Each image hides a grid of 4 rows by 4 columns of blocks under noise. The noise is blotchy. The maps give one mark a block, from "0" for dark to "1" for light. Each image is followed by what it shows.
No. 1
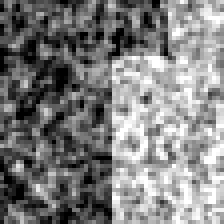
0 0 0 1
0 0 1 1
0 0 1 1
0 0 1 1
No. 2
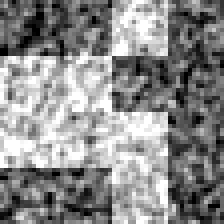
0 0 1 0
1 1 0 0
1 1 1 0
0 0 1 0
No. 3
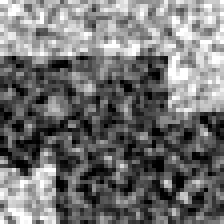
1 1 1 1
0 0 0 1
0 0 0 0
1 0 0 0
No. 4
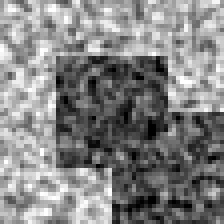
1 1 1 1
1 0 0 1
1 0 0 0
1 1 0 0
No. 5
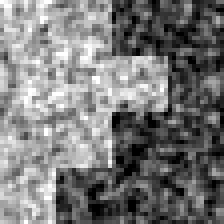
1 1 0 0
1 1 1 0
1 1 0 0
1 0 0 0
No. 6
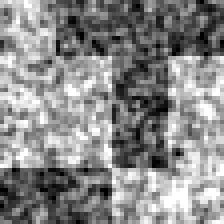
1 0 0 0
1 1 0 1
1 1 0 1
0 0 1 1
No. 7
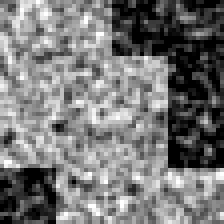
1 1 0 0
1 1 1 0
1 1 1 0
0 1 1 1
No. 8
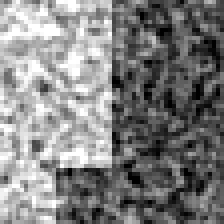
1 1 0 0
1 1 0 0
1 1 0 0
1 0 0 0
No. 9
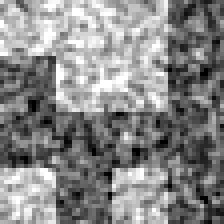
1 1 1 0
0 1 1 0
0 0 0 0
1 0 1 0
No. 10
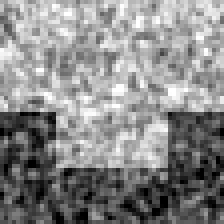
1 1 1 1
1 1 1 1
0 1 1 0
0 0 0 0
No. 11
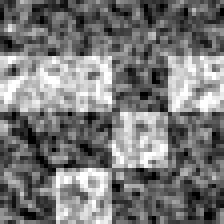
0 0 0 0
1 1 0 1
0 0 1 0
0 1 0 0
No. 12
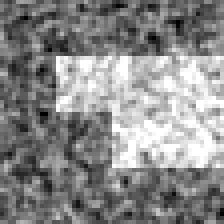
0 0 0 0
0 1 1 1
0 0 1 1
0 0 0 0
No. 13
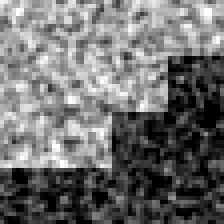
1 1 1 1
1 1 1 0
1 1 0 0
0 0 0 0
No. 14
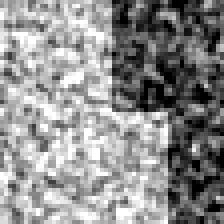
1 1 0 0
1 1 0 0
1 1 1 0
1 1 1 0
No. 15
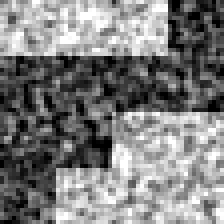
1 1 1 0
0 0 0 0
0 0 1 1
0 1 1 1
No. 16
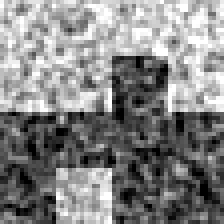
1 1 1 1
1 1 0 1
0 0 0 0
0 1 0 0
